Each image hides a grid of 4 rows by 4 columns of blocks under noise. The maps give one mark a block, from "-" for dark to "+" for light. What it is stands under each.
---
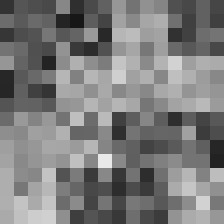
- - + -
- + + +
+ + - -
+ - - +
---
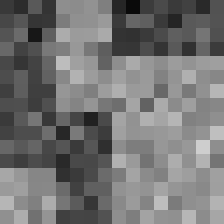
- + - -
- + + +
- - + +
+ - + +
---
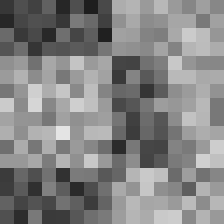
- - + +
+ + - +
+ + - +
- - + +
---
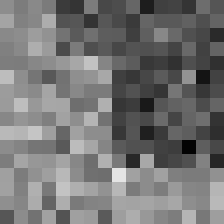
+ - - -
+ + - -
+ + - -
+ + + +
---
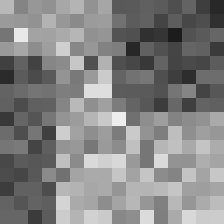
+ + - -
- + - -
- + + +
- + + +
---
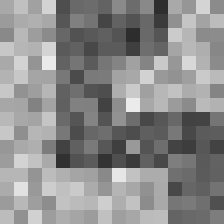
+ - - +
+ - + +
+ - - -
+ + + -
